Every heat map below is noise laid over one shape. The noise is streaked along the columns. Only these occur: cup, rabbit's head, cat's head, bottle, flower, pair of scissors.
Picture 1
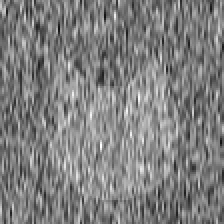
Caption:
light cat's head
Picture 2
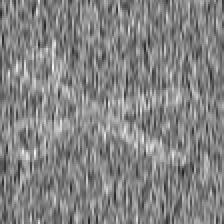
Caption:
light pair of scissors
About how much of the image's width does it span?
nearly all
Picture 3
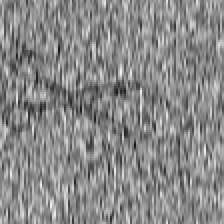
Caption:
dark pair of scissors
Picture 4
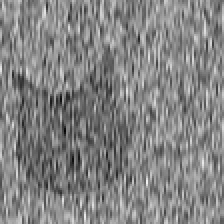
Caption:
dark cat's head
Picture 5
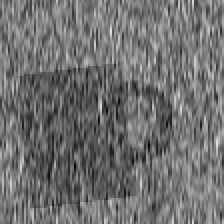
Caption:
dark cup
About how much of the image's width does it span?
two thirds
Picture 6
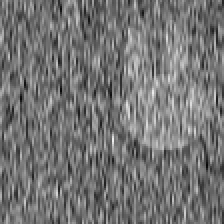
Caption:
light rabbit's head
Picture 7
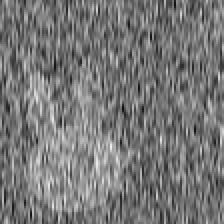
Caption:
light rabbit's head
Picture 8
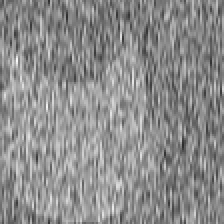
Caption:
light cat's head
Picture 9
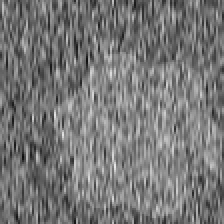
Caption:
light flower
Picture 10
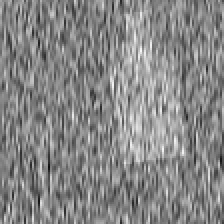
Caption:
light bottle
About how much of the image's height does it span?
two thirds
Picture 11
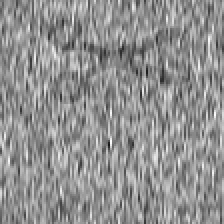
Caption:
dark pair of scissors
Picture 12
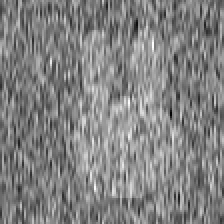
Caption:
light rabbit's head
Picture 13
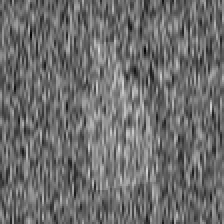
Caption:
light bottle
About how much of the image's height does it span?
two thirds
